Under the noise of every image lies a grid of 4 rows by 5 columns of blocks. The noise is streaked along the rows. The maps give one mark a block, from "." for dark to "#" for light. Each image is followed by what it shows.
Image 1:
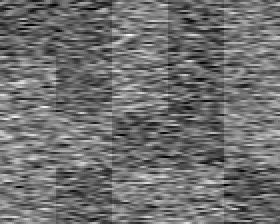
. . # . #
# . # . #
# # . . #
# . # # .
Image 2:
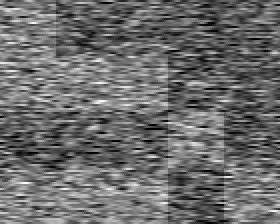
# . . . .
# # # . .
. . . # .
# # # . #
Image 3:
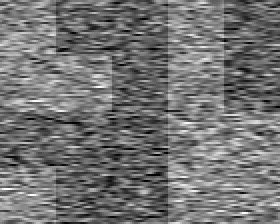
# . . # .
# # . # .
. . . # #
# . . # #
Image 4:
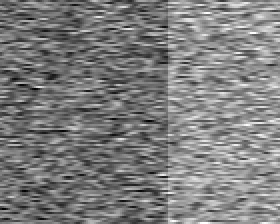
. . . # #
. . . # #
. . . # #
. . . # #
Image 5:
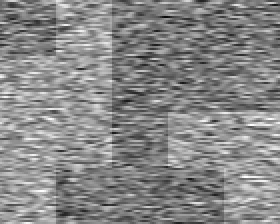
. # . . .
# # . . .
# # . # #
# . . . #
